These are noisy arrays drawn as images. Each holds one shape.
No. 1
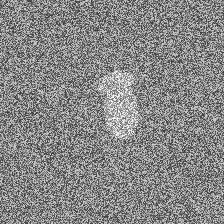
footprint
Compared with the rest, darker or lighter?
lighter
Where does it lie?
centre
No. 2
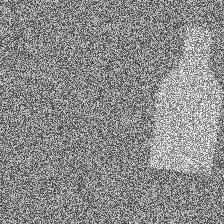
bottle
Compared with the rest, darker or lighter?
lighter
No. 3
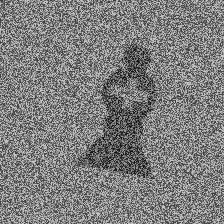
chess bishop
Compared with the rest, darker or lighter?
darker
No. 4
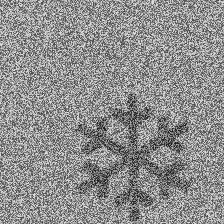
snowflake
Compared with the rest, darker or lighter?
darker
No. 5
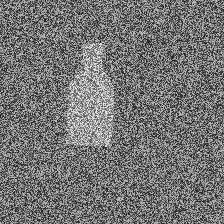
bottle
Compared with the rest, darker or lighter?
lighter
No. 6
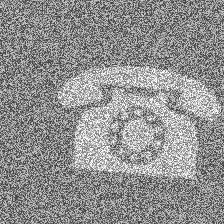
telephone
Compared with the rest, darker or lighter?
lighter
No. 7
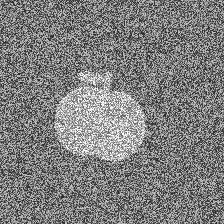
apple
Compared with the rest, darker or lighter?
lighter
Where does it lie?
centre
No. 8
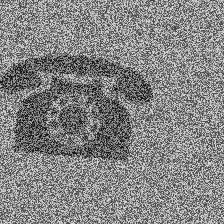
telephone
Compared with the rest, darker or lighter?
darker
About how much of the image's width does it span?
two thirds
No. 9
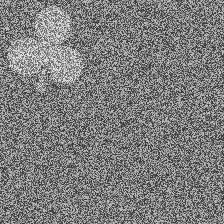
club
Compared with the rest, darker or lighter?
lighter
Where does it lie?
top left
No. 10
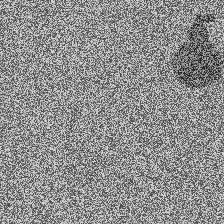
pear
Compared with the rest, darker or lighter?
darker
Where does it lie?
top right
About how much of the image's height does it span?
a third
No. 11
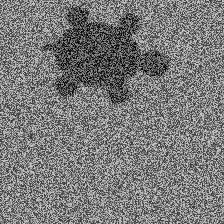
turtle
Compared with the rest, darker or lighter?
darker
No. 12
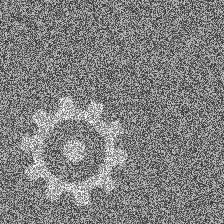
gear
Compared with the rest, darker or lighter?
lighter
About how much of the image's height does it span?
half
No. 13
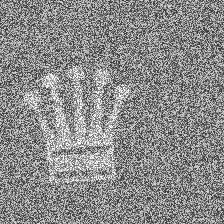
chess queen
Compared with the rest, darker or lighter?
lighter
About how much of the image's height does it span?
half
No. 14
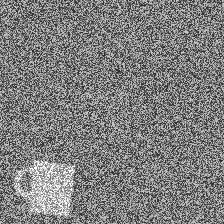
cup
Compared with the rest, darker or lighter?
lighter
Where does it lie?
bottom left
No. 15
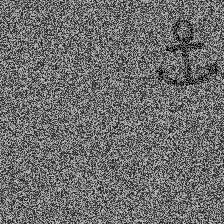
anchor
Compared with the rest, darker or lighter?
darker
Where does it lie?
top right
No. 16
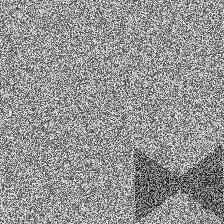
bow tie
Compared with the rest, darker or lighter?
darker
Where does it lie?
bottom right
